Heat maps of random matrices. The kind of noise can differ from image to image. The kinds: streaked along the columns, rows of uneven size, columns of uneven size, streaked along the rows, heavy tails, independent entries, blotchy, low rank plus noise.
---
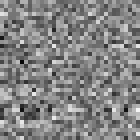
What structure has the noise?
low rank plus noise
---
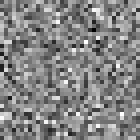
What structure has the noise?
low rank plus noise
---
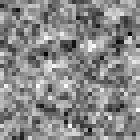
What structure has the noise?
blotchy
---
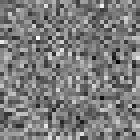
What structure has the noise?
low rank plus noise
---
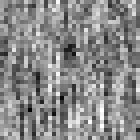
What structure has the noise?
streaked along the columns
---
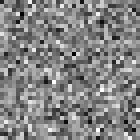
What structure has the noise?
independent entries
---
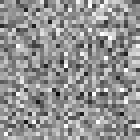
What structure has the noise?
low rank plus noise
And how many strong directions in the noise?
two
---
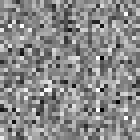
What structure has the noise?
low rank plus noise
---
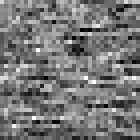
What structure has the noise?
streaked along the rows
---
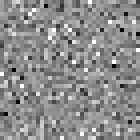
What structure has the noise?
heavy tails
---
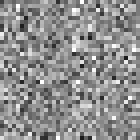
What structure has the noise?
low rank plus noise
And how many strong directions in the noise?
three or four
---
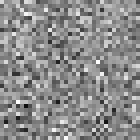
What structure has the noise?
low rank plus noise
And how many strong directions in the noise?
three or four
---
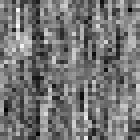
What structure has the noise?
streaked along the columns
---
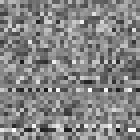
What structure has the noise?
rows of uneven size
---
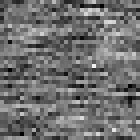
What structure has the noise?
streaked along the rows
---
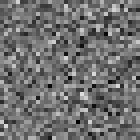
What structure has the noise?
low rank plus noise
